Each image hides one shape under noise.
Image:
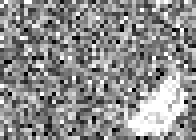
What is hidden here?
light half disc
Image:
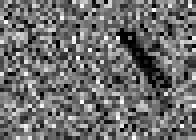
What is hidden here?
dark bar
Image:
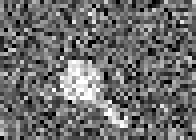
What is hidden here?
light lollipop
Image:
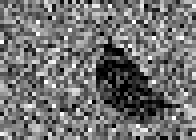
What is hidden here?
dark half disc
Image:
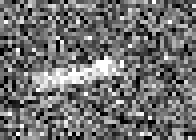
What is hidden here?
light bar
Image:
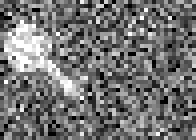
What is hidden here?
light lollipop
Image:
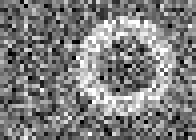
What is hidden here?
light ring
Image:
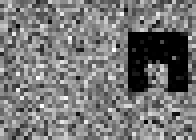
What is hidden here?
dark square with a notch, middle right
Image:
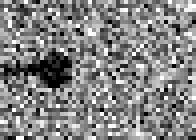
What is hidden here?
dark lollipop, middle left
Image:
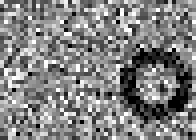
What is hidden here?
dark ring
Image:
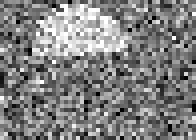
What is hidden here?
light half disc
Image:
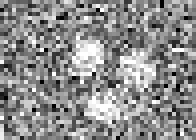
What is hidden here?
light three dots
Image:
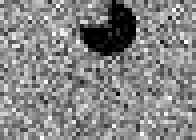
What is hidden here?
dark disc with a wedge cut out, top middle
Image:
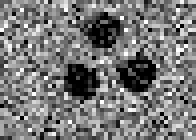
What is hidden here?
dark three dots
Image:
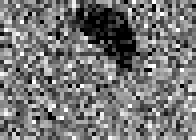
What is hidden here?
dark half disc
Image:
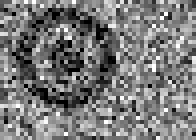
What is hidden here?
dark bullseye
